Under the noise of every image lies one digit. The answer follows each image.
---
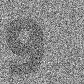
9
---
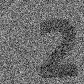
2
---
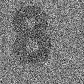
8
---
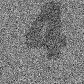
4
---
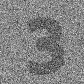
3
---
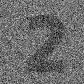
2
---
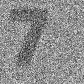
7
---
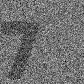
7
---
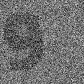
9
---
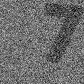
7
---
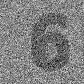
6
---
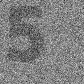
5
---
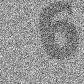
6
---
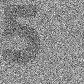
5
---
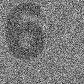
6
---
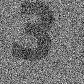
3
